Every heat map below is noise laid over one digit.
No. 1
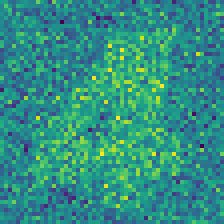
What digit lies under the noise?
4
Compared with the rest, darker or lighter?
lighter
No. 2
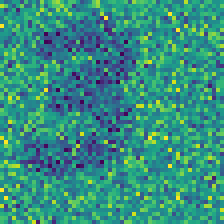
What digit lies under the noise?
3
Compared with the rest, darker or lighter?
darker
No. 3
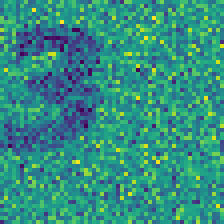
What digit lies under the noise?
3
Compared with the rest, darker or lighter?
darker
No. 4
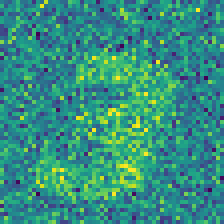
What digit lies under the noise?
3
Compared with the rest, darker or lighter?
lighter
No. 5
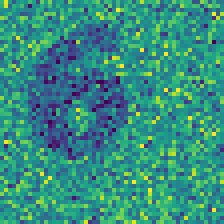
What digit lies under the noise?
6
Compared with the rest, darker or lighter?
darker
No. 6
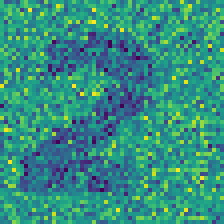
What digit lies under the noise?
2
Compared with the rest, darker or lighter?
darker
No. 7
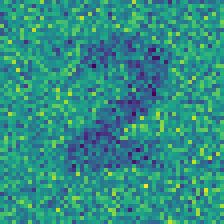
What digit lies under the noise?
2
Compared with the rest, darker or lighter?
darker
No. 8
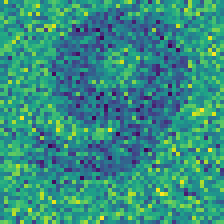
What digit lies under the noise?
9
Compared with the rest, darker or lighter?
darker
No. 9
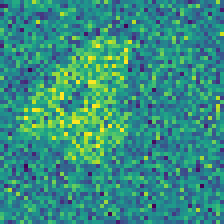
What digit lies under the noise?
4
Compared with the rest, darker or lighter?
lighter
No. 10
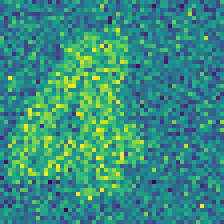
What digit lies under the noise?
4
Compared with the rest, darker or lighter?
lighter
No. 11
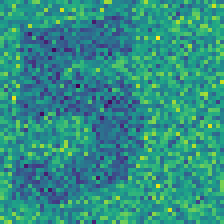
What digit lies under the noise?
5
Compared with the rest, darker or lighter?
darker
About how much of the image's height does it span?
nearly all
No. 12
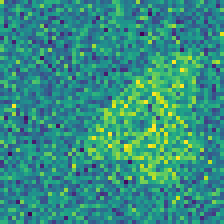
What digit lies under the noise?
4
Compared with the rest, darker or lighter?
lighter
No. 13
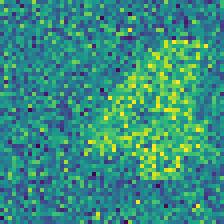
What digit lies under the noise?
4
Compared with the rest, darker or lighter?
lighter
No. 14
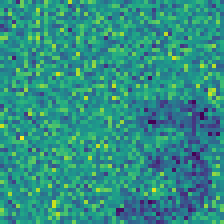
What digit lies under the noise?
3
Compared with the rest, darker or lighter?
darker
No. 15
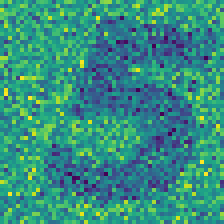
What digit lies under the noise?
5
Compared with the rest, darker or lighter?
darker
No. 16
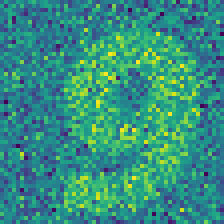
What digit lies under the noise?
9
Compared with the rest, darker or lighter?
lighter
